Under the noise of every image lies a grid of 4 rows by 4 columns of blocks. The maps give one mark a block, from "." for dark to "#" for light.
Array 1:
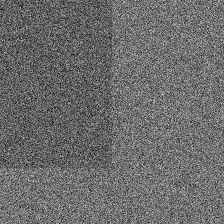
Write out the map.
..##
..##
..##
####
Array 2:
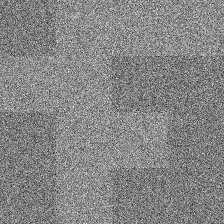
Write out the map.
.###
##..
.##.
.#..
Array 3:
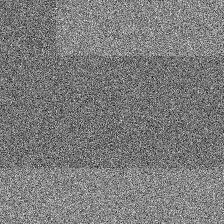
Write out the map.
.###
....
....
####
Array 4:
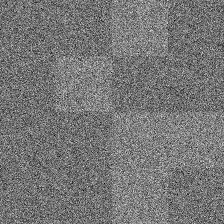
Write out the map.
..#.
.#..
..##
..#.
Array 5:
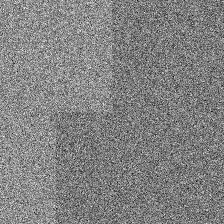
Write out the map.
##..
##..
#...
#...
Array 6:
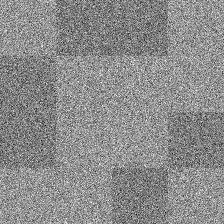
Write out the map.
#..#
.###
.##.
##.#
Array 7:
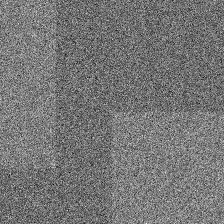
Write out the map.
#...
#...
#.##
..##
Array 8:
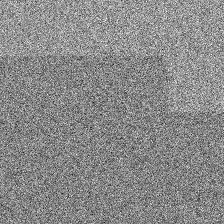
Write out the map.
####
...#
....
....
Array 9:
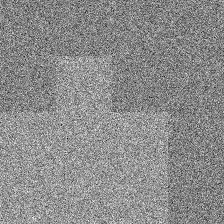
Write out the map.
....
.#..
###.
###.
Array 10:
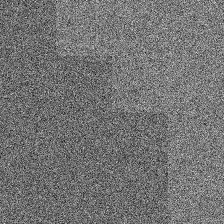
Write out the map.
.###
..##
...#
...#
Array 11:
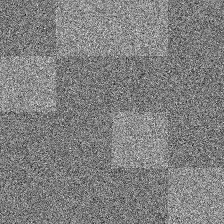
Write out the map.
.##.
#...
..#.
...#
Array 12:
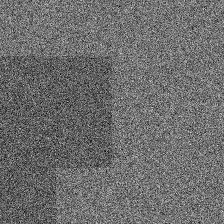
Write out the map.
####
..##
..##
.###
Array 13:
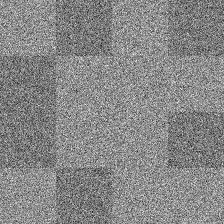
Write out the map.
#.#.
.###
.##.
#.##
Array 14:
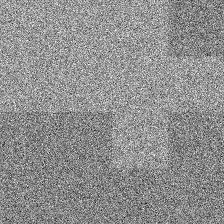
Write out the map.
###.
####
..#.
....
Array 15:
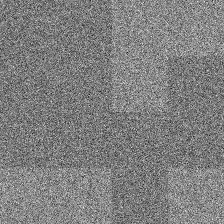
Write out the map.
..##
..#.
....
##.#
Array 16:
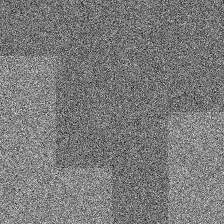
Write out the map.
....
#...
#..#
##.#
